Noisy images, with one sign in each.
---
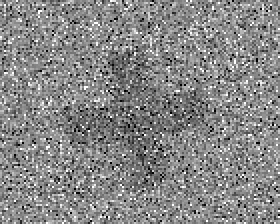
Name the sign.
plus sign
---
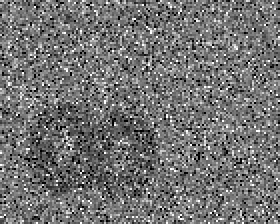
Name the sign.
infinity sign
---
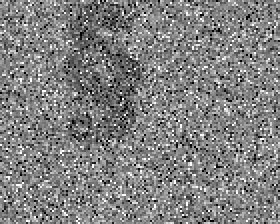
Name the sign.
section sign
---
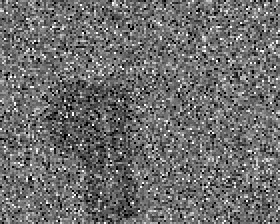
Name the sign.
pilcrow
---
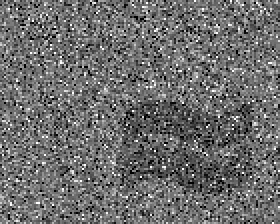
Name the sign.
approximately sign
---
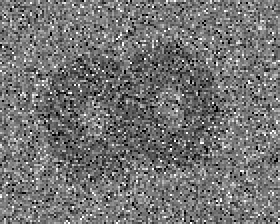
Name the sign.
infinity sign
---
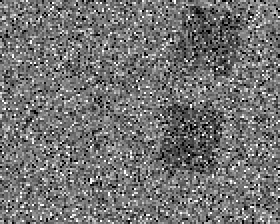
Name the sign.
colon
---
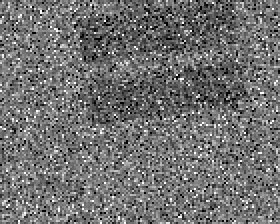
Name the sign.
equals sign
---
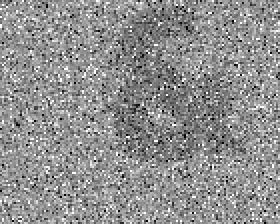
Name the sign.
ampersand
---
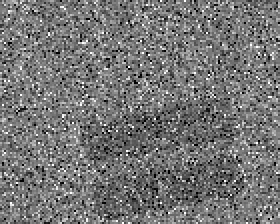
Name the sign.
equals sign
